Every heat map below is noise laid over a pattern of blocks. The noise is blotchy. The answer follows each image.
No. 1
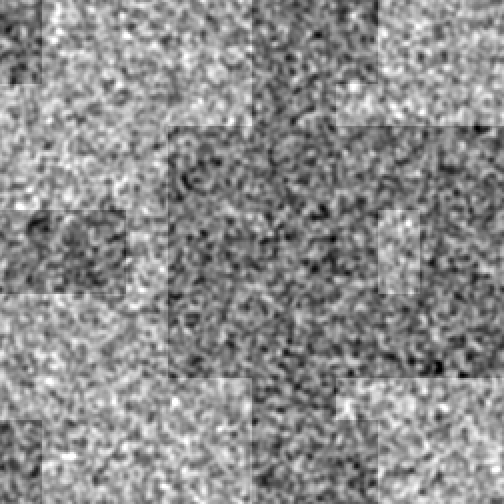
top and bottom mirror each other
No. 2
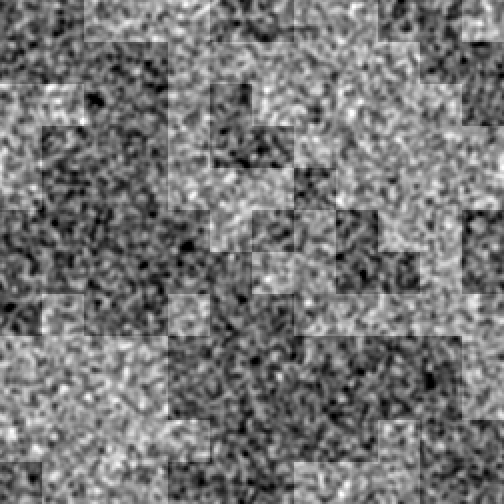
mirrored about the diagonal from the bottom left
